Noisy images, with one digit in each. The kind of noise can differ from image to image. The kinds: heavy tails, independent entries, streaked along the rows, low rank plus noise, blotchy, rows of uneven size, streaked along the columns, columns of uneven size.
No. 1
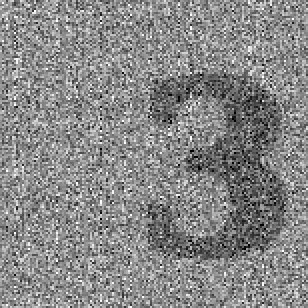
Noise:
columns of uneven size
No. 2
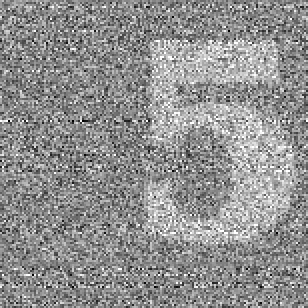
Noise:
rows of uneven size
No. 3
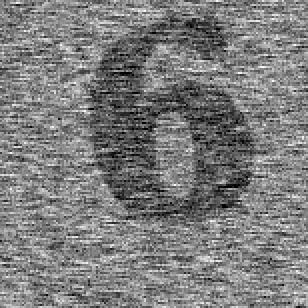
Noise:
streaked along the rows
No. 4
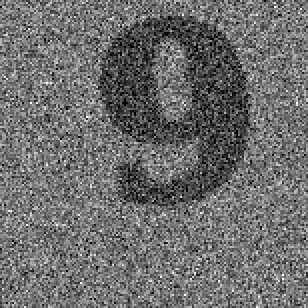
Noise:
independent entries
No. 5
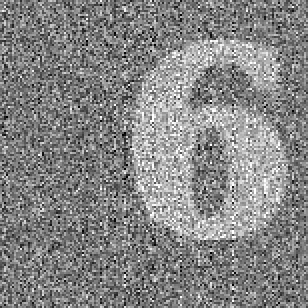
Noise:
columns of uneven size
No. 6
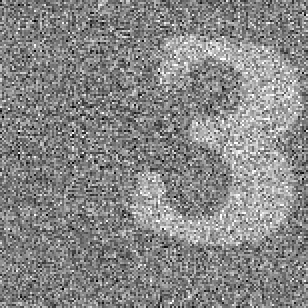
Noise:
low rank plus noise
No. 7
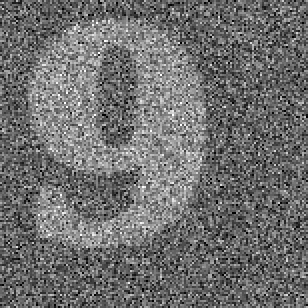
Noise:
low rank plus noise
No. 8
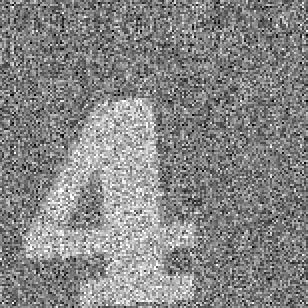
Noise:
low rank plus noise
